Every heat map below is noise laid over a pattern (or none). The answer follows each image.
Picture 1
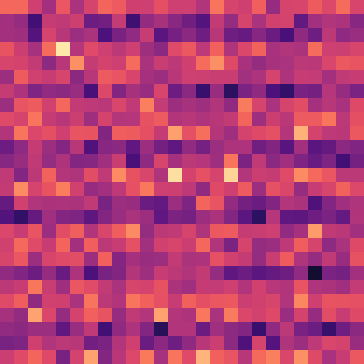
horizontal stripes
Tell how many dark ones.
6
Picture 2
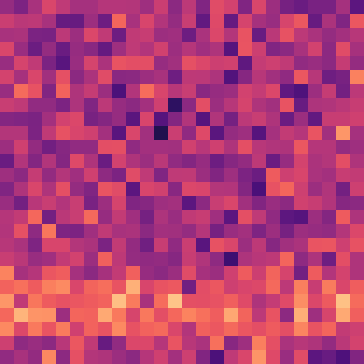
one horizontal stripe
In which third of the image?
bottom
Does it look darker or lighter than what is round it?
lighter
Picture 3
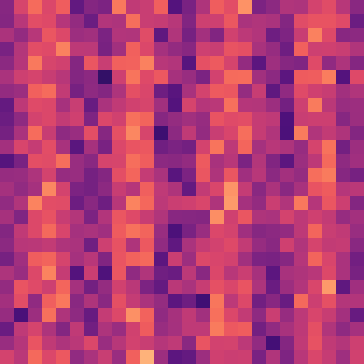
vertical stripes
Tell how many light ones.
4
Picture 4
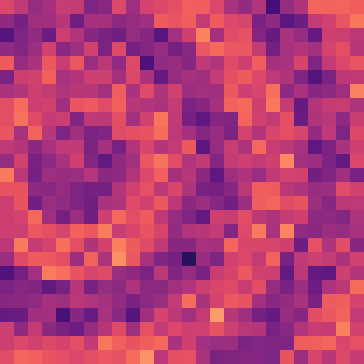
rings round one point
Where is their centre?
middle left
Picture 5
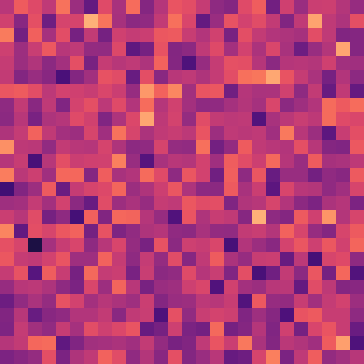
only noise
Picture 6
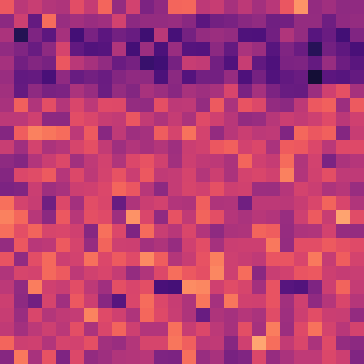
one horizontal stripe
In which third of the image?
top
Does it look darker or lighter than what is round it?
darker
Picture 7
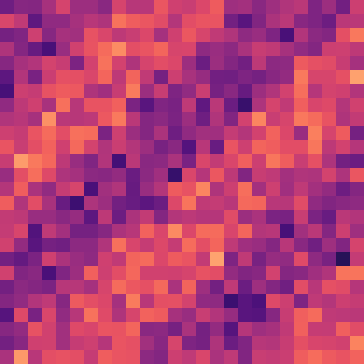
diagonal stripes
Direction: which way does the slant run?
bottom left to top right
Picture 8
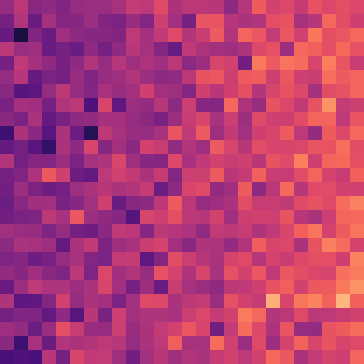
a smooth slope
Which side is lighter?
right
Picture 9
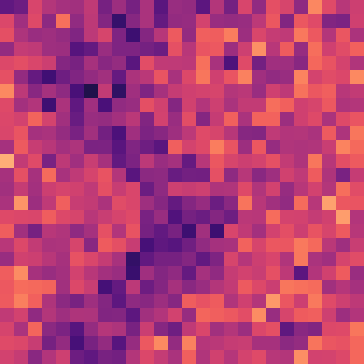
a wavy band
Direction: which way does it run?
top to bottom
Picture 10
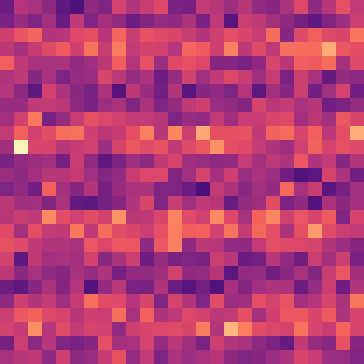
horizontal stripes
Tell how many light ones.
4
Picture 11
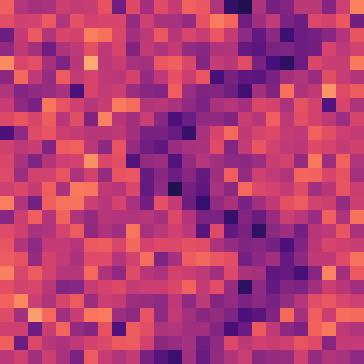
a wavy band
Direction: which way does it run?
top to bottom
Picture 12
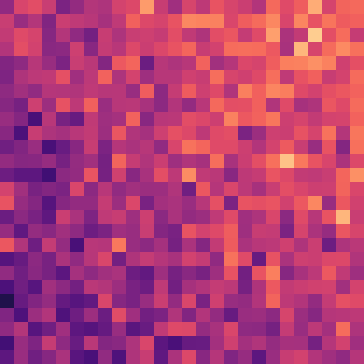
a smooth slope
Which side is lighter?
top right
